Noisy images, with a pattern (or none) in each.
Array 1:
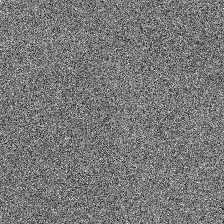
spokes from one point
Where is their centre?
top middle
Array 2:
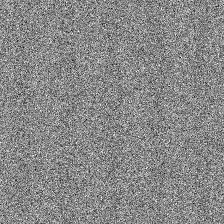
vertical stripes
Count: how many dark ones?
5
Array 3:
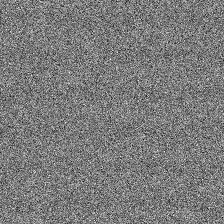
horizontal stripes
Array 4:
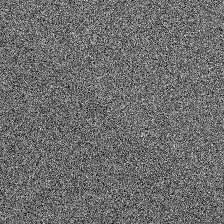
a sharp edge
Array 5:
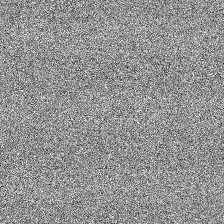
horizontal stripes
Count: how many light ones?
3
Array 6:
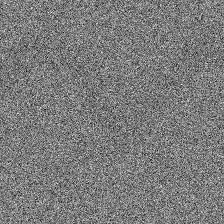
a wavy band
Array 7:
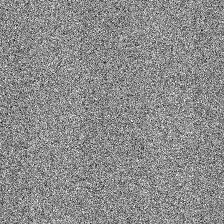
vertical stripes
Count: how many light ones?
2
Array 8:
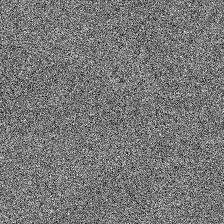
spokes from one point
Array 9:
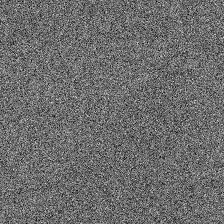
spokes from one point
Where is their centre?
top right
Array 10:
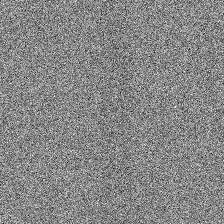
one vertical stripe
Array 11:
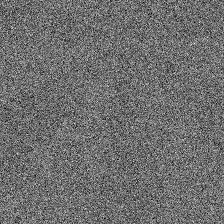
spokes from one point
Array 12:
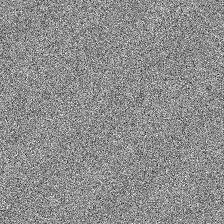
diagonal stripes
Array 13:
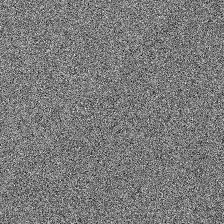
a sharp edge
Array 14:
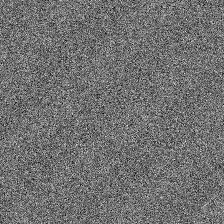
diagonal stripes
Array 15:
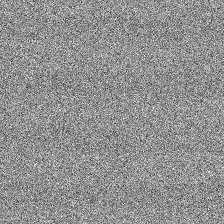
horizontal stripes
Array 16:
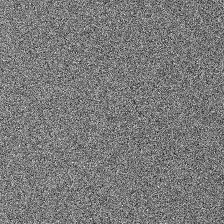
a smooth slope
